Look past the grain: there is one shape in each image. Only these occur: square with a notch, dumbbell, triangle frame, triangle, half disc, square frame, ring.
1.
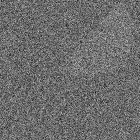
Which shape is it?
half disc
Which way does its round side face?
down and right
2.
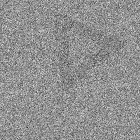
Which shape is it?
triangle frame
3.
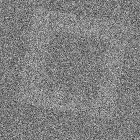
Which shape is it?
square frame
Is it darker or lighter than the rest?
lighter
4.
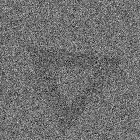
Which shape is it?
triangle frame
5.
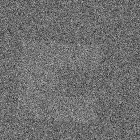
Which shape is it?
square with a notch
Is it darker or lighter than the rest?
lighter
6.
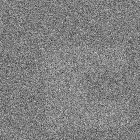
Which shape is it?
square with a notch
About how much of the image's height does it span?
two thirds
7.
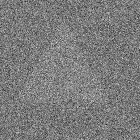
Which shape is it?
triangle
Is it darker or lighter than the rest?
lighter
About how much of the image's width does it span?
two thirds
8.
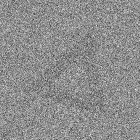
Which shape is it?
triangle frame
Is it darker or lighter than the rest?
darker
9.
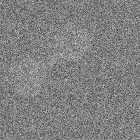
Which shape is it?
dumbbell
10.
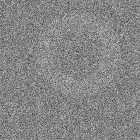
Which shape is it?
ring
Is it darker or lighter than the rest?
lighter
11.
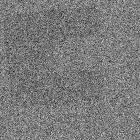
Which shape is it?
square with a notch
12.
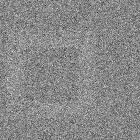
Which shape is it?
square frame
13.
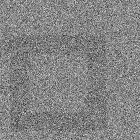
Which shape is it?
square frame
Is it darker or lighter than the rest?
darker
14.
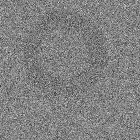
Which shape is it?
ring
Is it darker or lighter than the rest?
darker
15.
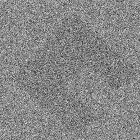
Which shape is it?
square with a notch
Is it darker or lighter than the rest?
darker
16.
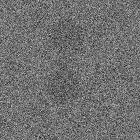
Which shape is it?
dumbbell
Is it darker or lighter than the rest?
darker
